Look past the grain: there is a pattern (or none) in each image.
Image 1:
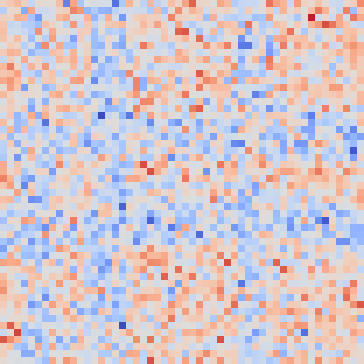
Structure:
bands of rows crossing bands of columns
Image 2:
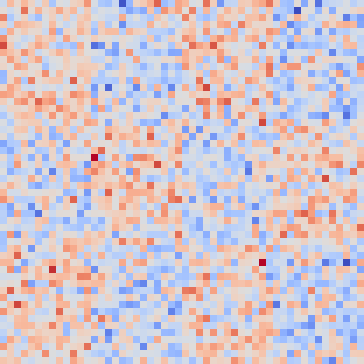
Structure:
a checkerboard
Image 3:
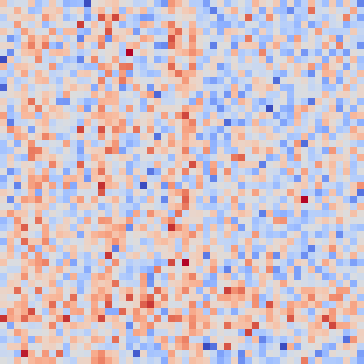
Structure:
bands of rows crossing bands of columns
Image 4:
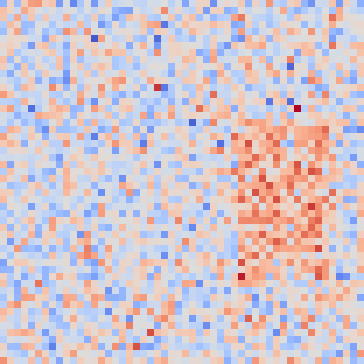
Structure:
one block
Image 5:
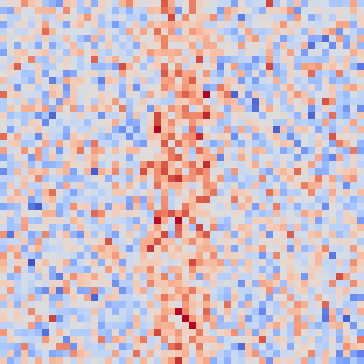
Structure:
one band of columns
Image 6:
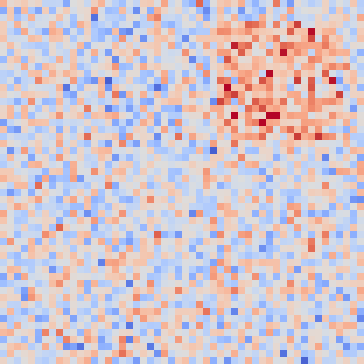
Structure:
one block
